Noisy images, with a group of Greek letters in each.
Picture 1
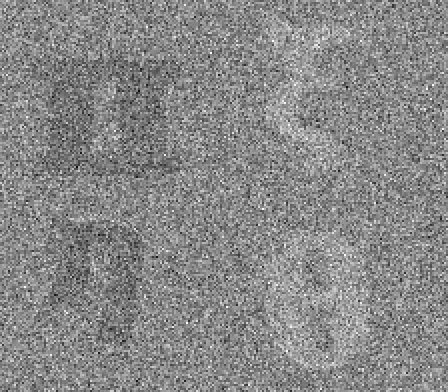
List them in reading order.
top left: dark pi; top right: light xi; bottom left: dark eta; bottom right: light theta
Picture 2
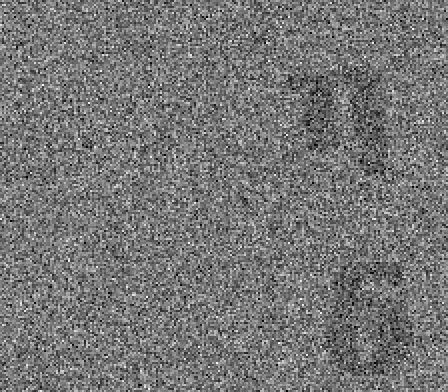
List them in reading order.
top right: dark eta; bottom right: dark delta
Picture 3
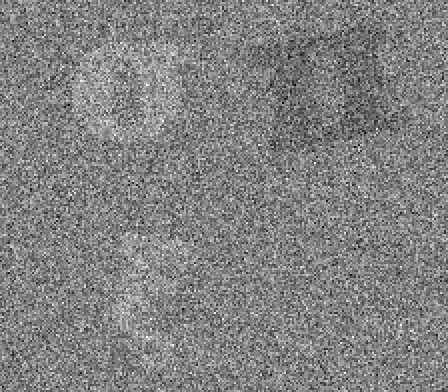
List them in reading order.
top left: light sigma; top right: dark pi; bottom left: light xi
